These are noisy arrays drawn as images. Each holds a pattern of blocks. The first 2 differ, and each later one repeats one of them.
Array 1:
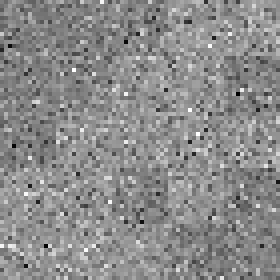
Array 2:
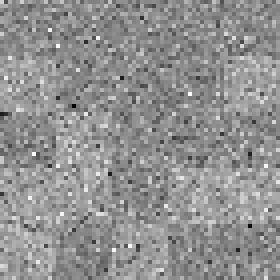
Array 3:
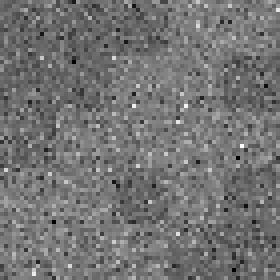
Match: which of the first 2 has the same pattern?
1
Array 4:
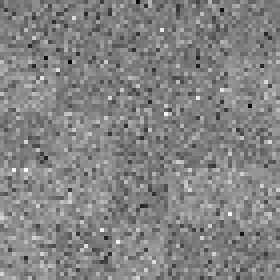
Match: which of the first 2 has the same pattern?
2
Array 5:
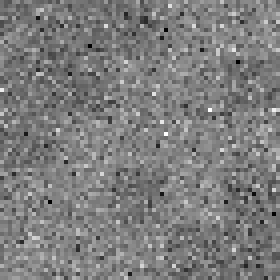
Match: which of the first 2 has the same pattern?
1
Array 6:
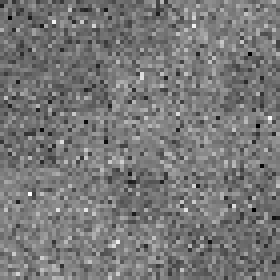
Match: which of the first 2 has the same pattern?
1
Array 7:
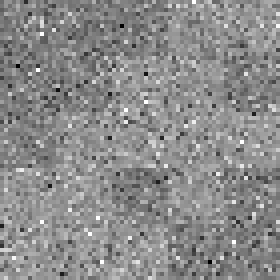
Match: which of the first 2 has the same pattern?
1
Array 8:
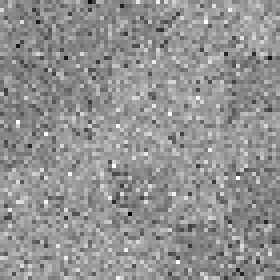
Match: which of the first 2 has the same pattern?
1
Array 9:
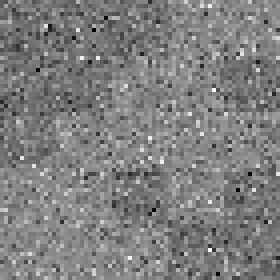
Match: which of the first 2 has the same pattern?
1
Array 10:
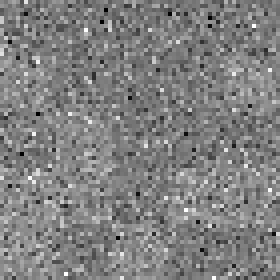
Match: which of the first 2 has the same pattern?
2
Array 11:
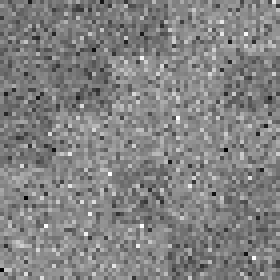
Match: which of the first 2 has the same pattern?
1
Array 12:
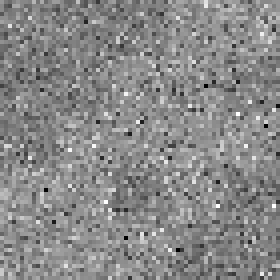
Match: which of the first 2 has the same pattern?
1
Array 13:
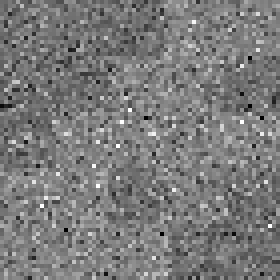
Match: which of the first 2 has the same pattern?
1
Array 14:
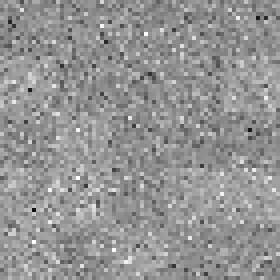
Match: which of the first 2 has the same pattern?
2
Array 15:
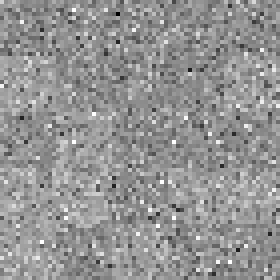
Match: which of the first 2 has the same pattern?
2
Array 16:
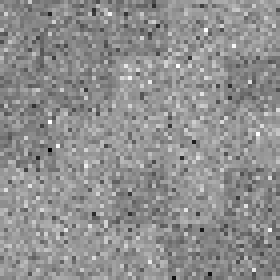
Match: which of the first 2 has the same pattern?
1
